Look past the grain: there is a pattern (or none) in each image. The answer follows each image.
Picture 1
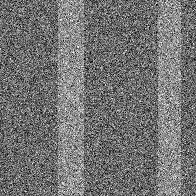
bands of columns
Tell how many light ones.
2
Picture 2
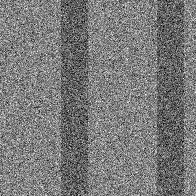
bands of columns
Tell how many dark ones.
2
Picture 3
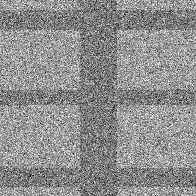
bands of rows crossing bands of columns
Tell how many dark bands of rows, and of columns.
3 and 1
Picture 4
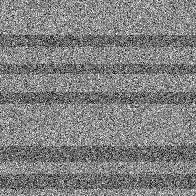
bands of rows
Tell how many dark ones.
5
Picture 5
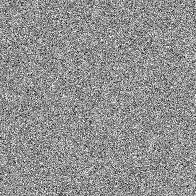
only noise
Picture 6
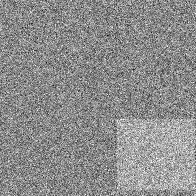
one block
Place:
bottom right
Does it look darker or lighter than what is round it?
lighter
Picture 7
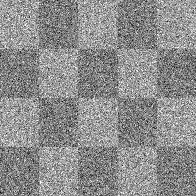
a checkerboard
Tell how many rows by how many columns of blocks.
4 by 5
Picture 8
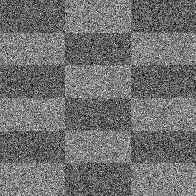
a checkerboard
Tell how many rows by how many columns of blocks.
6 by 3
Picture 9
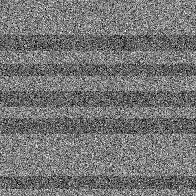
bands of rows
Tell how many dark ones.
5
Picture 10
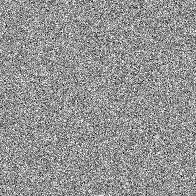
only noise
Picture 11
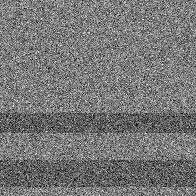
bands of rows
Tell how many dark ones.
2
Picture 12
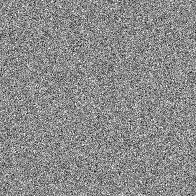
only noise
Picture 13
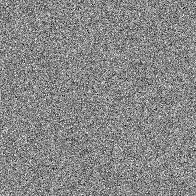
only noise
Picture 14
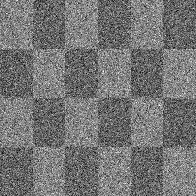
a checkerboard
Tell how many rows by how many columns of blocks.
4 by 6
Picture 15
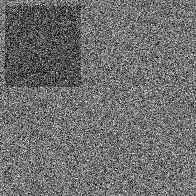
one block
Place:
top left
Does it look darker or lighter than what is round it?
darker
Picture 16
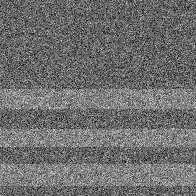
bands of rows
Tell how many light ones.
3
